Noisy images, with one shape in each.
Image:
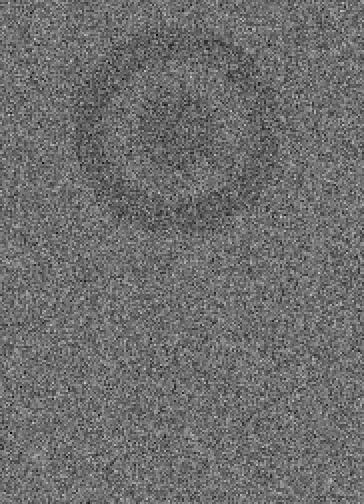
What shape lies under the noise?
bullseye
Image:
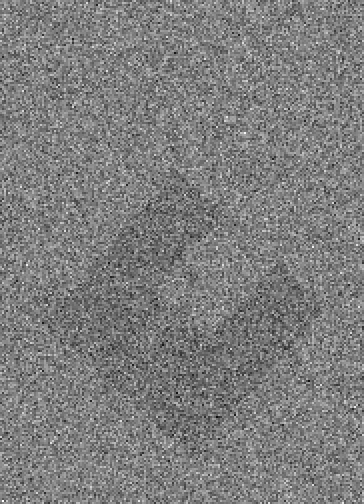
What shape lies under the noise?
square with a notch
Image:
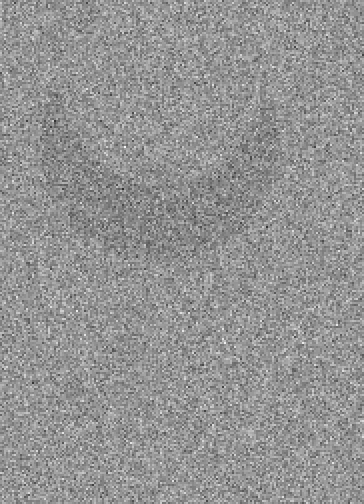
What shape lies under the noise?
crescent
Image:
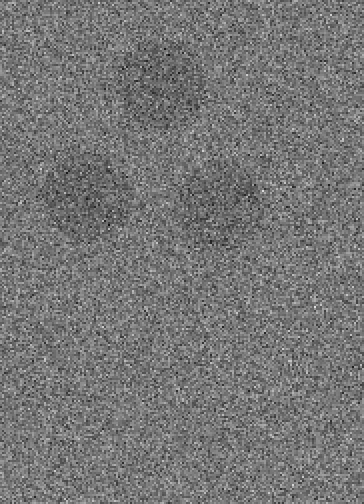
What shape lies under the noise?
three dots
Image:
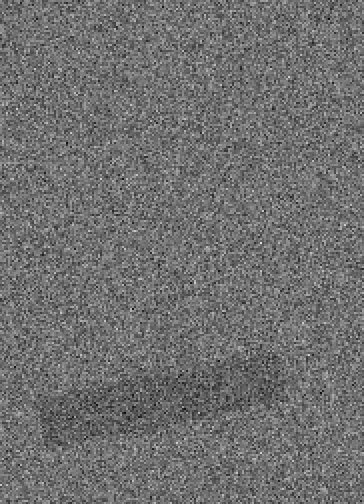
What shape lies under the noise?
bar
